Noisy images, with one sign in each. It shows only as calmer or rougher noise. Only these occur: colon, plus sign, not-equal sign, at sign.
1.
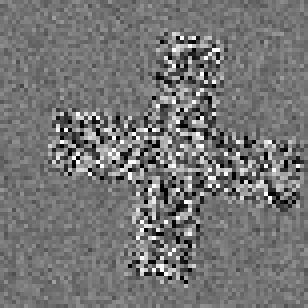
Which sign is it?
plus sign
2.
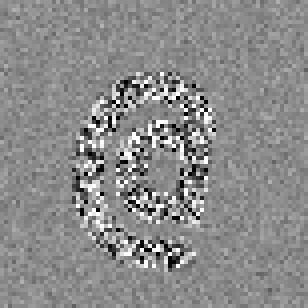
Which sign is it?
at sign
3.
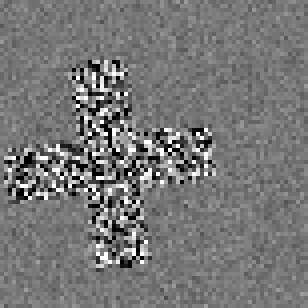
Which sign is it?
plus sign
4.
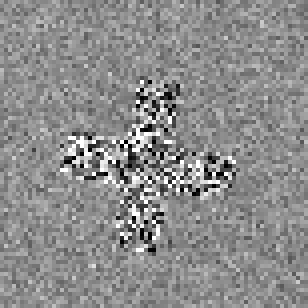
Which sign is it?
plus sign
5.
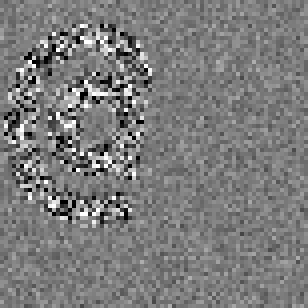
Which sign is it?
at sign
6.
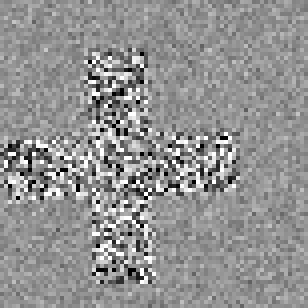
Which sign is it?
plus sign
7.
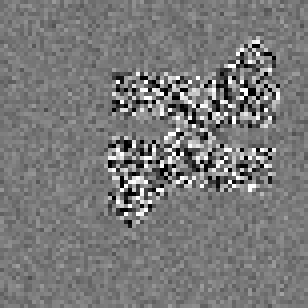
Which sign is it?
not-equal sign
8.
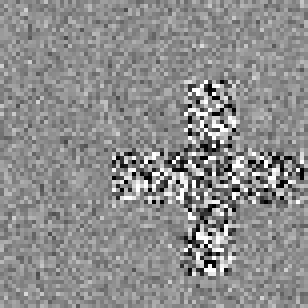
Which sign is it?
plus sign
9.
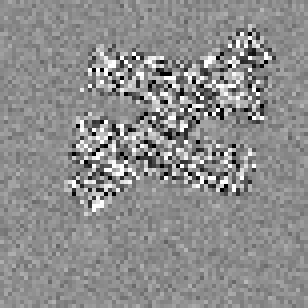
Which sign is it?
not-equal sign
